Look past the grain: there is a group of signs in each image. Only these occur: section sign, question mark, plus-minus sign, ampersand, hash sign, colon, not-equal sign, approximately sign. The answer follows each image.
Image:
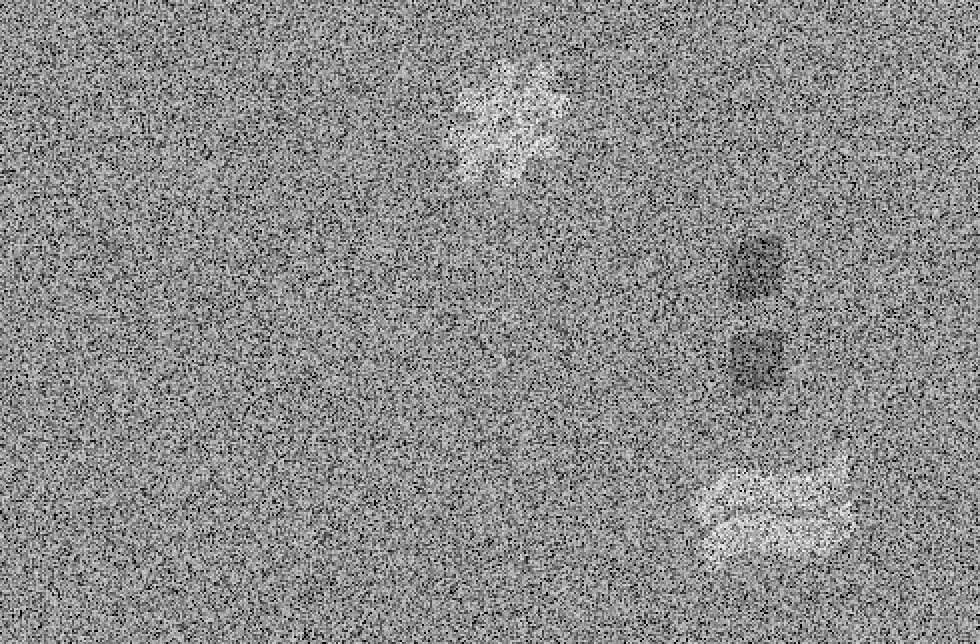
top middle: light hash sign; middle right: dark colon; bottom right: light approximately sign
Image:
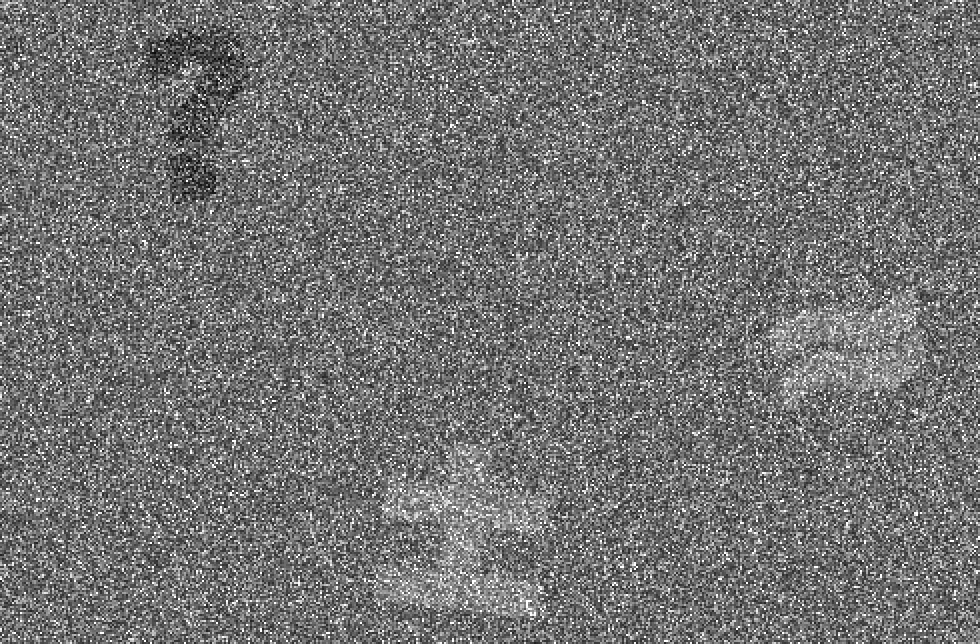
top left: dark question mark; middle right: light approximately sign; bottom middle: light plus-minus sign
